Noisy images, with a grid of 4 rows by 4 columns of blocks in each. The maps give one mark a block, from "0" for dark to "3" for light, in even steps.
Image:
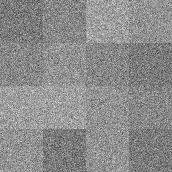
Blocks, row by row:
0132
1210
3321
2020
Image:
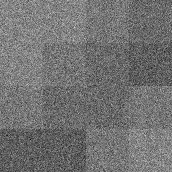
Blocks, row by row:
3321
3210
2112
0023
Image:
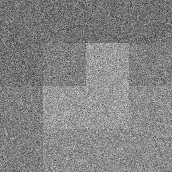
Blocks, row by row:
0000
0131
1332
1222
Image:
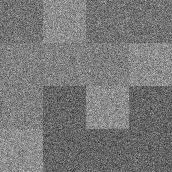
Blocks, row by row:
1311
2223
2030
3000
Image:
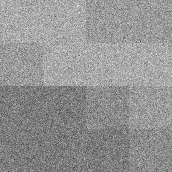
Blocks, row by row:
3322
2333
0012
0001
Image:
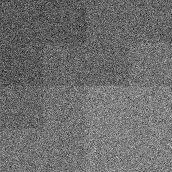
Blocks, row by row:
0011
0112
1233
2233
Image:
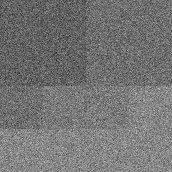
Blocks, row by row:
0011
0011
1223
3333
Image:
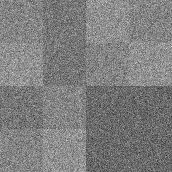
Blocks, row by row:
2132
3123
1200
2300
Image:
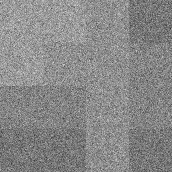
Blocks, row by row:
3320
3221
1121
0020
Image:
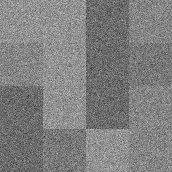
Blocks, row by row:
3302
2301
0302
0132
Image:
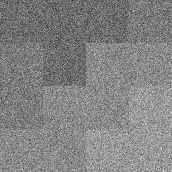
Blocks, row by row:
0001
1022
1223
2233
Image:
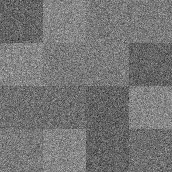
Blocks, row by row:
0322
3220
1103
2301
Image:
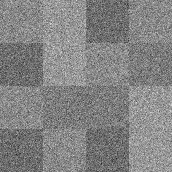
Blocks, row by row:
2302
0321
2113
0203
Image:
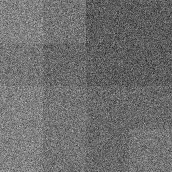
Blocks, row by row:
3200
2100
3211
3212
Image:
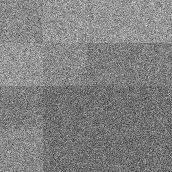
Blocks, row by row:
2333
3211
1000
2000
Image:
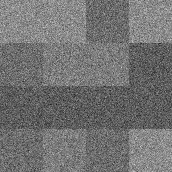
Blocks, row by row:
3313
1220
0000
1213
